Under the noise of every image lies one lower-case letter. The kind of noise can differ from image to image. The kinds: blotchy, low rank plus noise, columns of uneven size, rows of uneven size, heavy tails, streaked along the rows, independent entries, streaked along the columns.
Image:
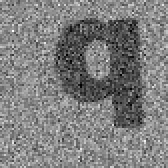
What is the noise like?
low rank plus noise
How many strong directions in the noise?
one
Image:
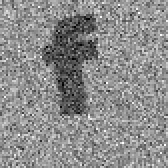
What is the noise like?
independent entries
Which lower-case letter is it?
f
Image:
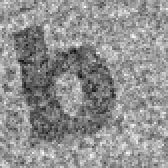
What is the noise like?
blotchy
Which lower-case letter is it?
b
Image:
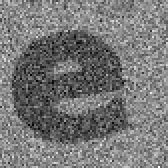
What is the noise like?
low rank plus noise
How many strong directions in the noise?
one
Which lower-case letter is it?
e
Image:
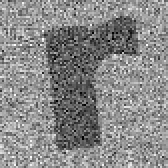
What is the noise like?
low rank plus noise
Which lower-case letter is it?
r
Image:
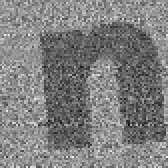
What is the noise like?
rows of uneven size
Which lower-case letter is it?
n
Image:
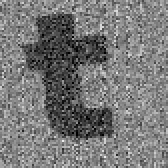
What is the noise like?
columns of uneven size
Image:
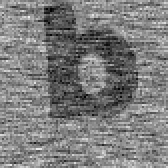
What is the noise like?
streaked along the rows
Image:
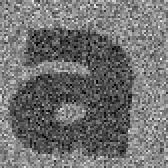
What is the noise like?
low rank plus noise
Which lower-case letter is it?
a
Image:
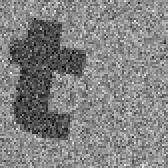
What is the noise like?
independent entries
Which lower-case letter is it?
t
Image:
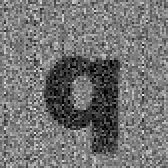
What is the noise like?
columns of uneven size
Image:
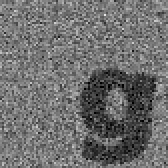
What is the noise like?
low rank plus noise
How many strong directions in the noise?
five to eight
